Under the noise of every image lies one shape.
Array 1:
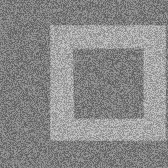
light square frame
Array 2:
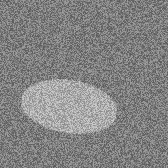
light ellipse
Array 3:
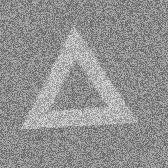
light triangle frame
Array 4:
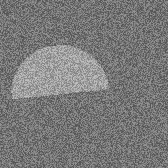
light half disc
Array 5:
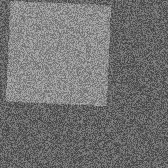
light square
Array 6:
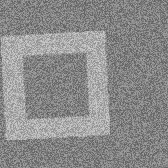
light square frame
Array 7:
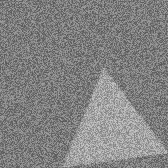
light triangle
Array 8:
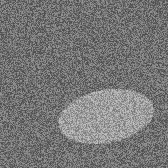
light ellipse
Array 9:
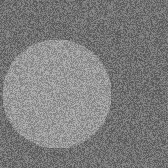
light disc
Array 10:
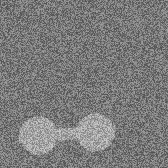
light dumbbell
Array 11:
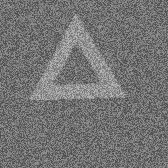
light triangle frame
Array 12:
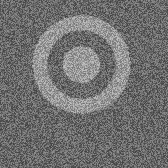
light bullseye
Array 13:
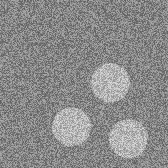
light three dots
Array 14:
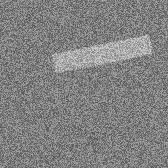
light bar
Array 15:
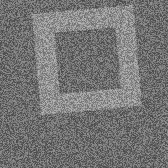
light square frame
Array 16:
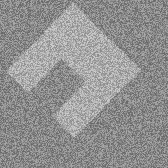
light square with a notch
